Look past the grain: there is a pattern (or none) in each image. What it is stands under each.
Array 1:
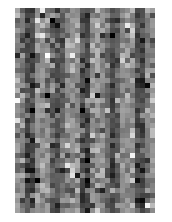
vertical stripes
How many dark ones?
5
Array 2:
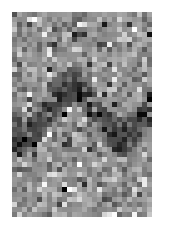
a wavy band
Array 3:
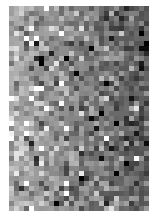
a smooth slope
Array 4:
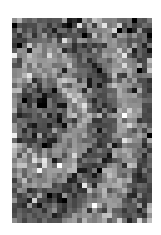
rings round one point
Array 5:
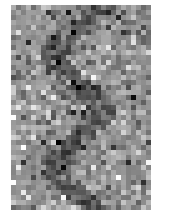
a wavy band
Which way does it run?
top to bottom
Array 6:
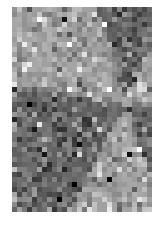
spokes from one point
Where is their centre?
middle right
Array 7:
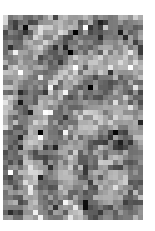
rings round one point
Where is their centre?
bottom right
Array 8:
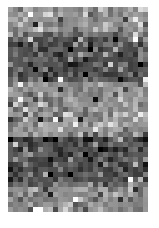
horizontal stripes
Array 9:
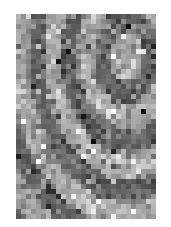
rings round one point
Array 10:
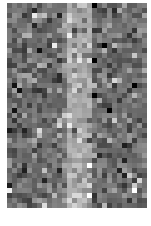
one vertical stripe
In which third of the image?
middle
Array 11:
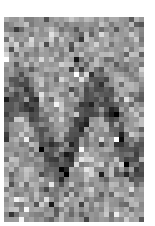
a wavy band
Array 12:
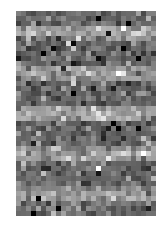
horizontal stripes
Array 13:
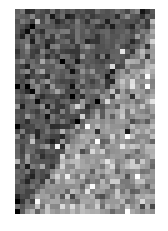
a sharp edge
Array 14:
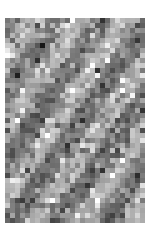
diagonal stripes
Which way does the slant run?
bottom left to top right
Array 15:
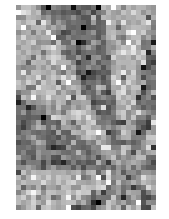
spokes from one point
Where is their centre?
bottom right
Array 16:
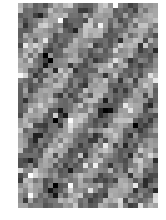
diagonal stripes
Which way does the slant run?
bottom left to top right
